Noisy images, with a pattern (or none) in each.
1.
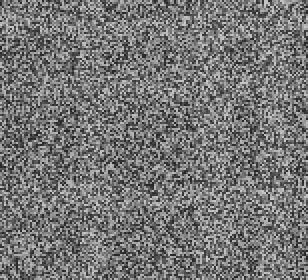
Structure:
bands of rows crossing bands of columns
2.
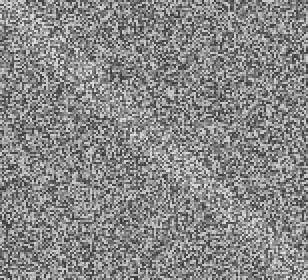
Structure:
a diagonal band
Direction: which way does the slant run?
top left to bottom right
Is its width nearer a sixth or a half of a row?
a sixth
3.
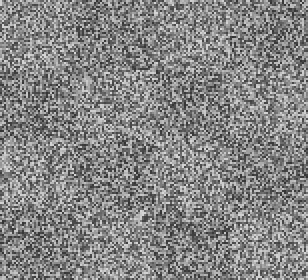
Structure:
a checkerboard
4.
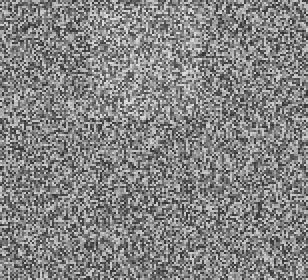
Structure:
one block
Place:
top middle
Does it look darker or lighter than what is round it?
lighter
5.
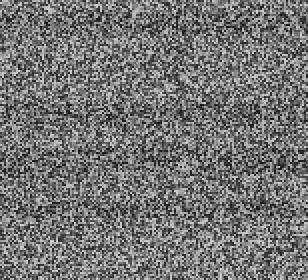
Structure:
bands of rows
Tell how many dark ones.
4
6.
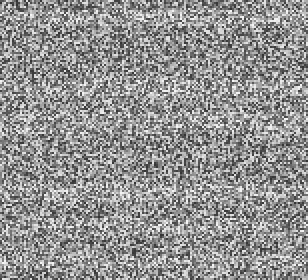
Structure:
bands of rows
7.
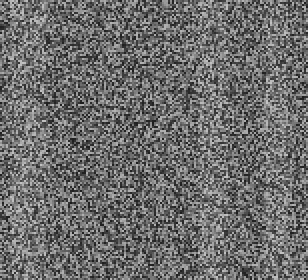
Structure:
bands of columns
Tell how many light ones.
3
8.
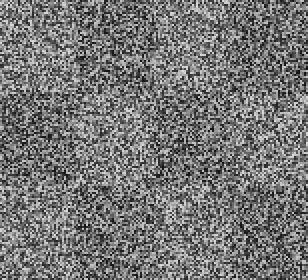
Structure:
a checkerboard
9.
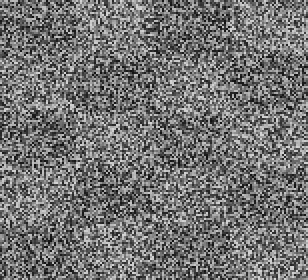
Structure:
a checkerboard
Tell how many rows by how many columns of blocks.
5 by 4
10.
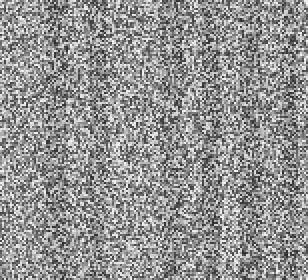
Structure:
bands of columns
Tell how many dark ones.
6
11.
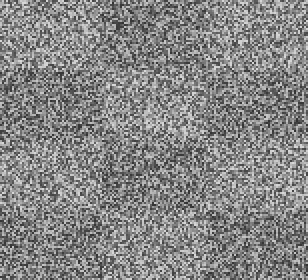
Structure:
a checkerboard
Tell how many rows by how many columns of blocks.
4 by 3
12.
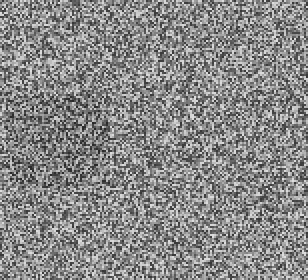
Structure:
one block
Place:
middle left
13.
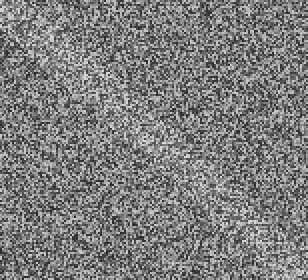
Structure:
a diagonal band
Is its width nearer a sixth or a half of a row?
a sixth
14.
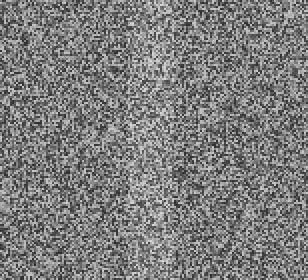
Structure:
one band of columns
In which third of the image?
middle
